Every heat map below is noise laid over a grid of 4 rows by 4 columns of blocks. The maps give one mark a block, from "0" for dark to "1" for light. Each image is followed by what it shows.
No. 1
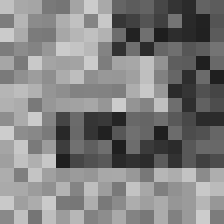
1 1 0 0
1 1 1 0
1 0 0 0
1 1 1 1
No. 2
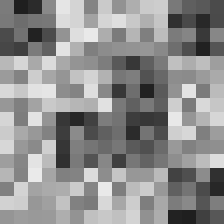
0 1 1 0
1 1 0 1
1 0 0 1
1 1 1 0
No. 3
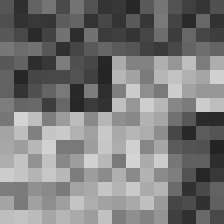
0 0 0 0
0 0 1 1
1 1 1 0
1 1 1 0
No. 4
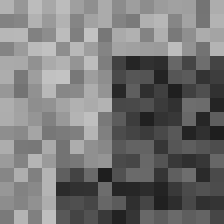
1 1 1 1
1 1 0 0
1 1 0 0
1 0 0 0
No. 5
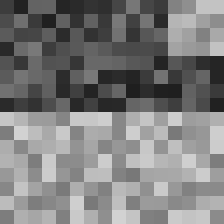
0 0 0 1
0 0 0 0
1 1 1 1
1 1 1 1
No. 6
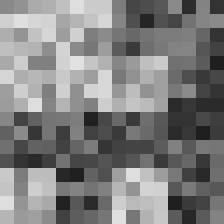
1 1 0 0
1 1 1 0
0 0 0 0
1 0 1 0
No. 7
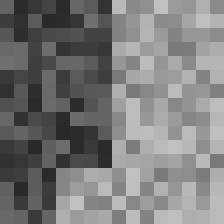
0 0 1 1
0 0 1 1
0 0 1 1
0 1 1 1
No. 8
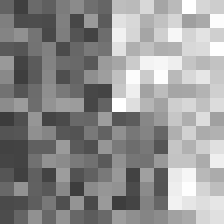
0 0 1 1
0 0 1 1
0 0 0 1
0 0 0 1
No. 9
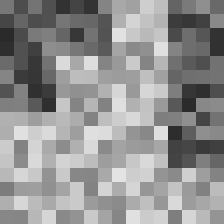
0 0 1 0
0 1 1 0
1 1 1 0
1 1 1 1
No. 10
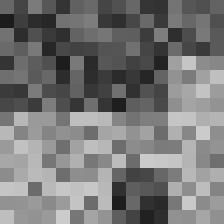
0 0 0 0
0 0 0 1
1 1 1 1
1 1 0 1
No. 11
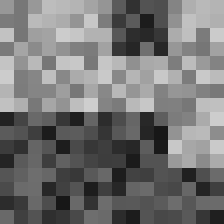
1 1 0 1
1 1 1 1
0 0 0 1
0 0 0 0
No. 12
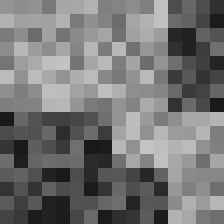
1 1 1 0
1 1 1 0
0 0 1 1
0 0 0 1
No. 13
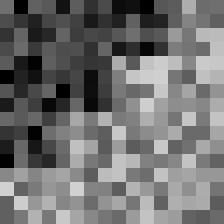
0 0 0 1
0 0 1 1
0 1 1 1
1 1 1 1
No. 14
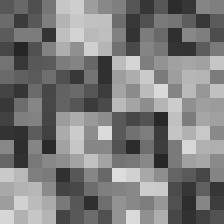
0 1 0 0
0 0 1 1
0 1 0 1
1 0 1 0
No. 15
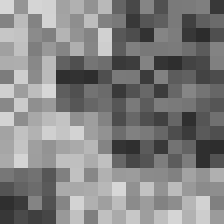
1 1 0 0
1 0 0 0
1 1 0 0
0 1 1 1
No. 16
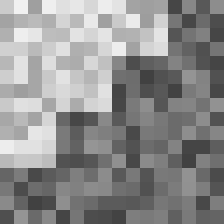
1 1 1 0
1 1 0 0
1 0 0 0
0 0 0 0
